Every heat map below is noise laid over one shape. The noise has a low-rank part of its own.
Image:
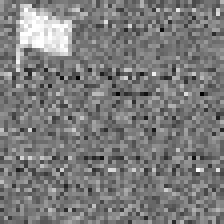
flag
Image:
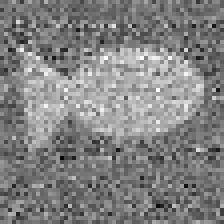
fish
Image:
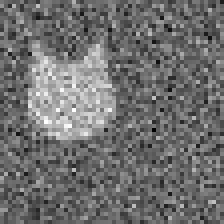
cat's head
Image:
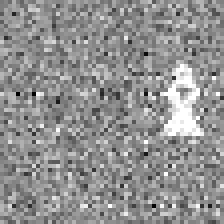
chess bishop
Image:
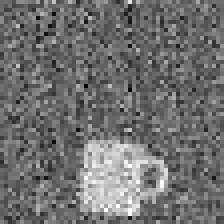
cup
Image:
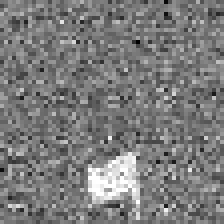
flag
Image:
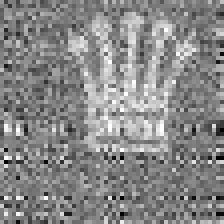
chess queen
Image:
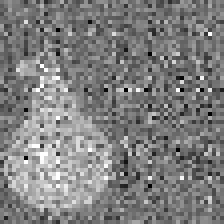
pear
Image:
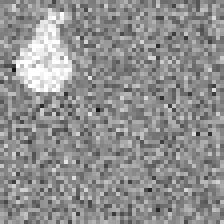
pear
